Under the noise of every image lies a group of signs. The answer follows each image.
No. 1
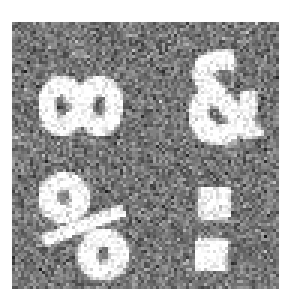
top left: infinity sign; top right: ampersand; bottom left: percent sign; bottom right: colon
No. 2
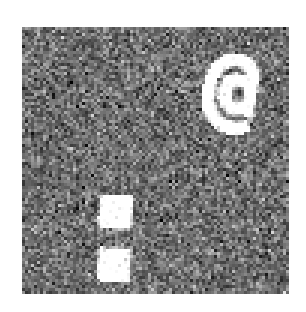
top right: at sign; bottom left: colon
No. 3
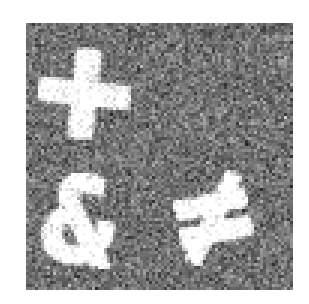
top left: plus sign; bottom left: ampersand; bottom right: not-equal sign
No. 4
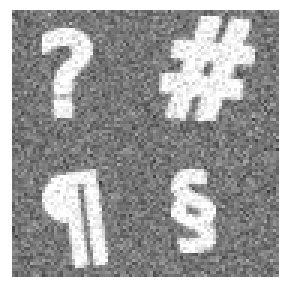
top left: question mark; top right: hash sign; bottom left: pilcrow; bottom right: section sign
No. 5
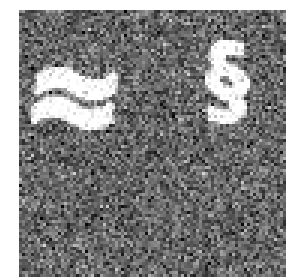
top left: approximately sign; top right: section sign
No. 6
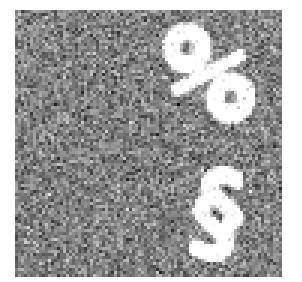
top right: percent sign; bottom right: section sign
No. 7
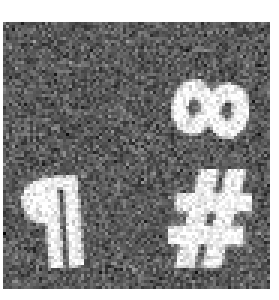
top right: infinity sign; bottom left: pilcrow; bottom right: hash sign
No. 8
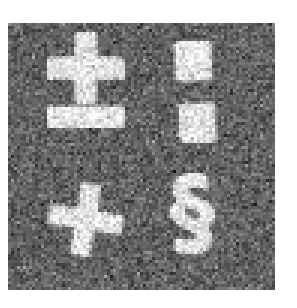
top left: plus-minus sign; top right: colon; bottom left: plus sign; bottom right: section sign
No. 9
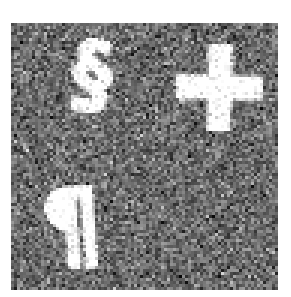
top left: section sign; top right: plus sign; bottom left: pilcrow
